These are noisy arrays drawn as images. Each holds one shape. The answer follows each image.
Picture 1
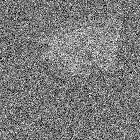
chess knight
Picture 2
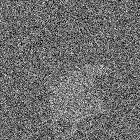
teapot
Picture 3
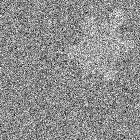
turtle
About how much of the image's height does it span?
half
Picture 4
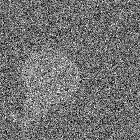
pear
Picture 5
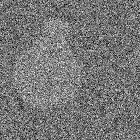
light bulb
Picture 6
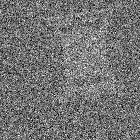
chess rook
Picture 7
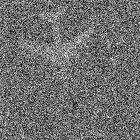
airplane
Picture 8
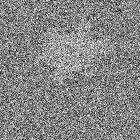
turtle
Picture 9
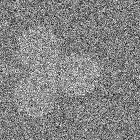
club
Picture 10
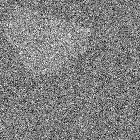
cloud
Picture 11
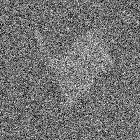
flag
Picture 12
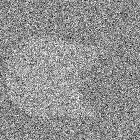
cat's head
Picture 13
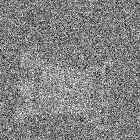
chess rook
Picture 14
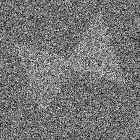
bow tie
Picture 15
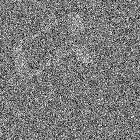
pair of musical notes
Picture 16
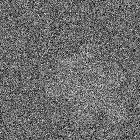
turtle
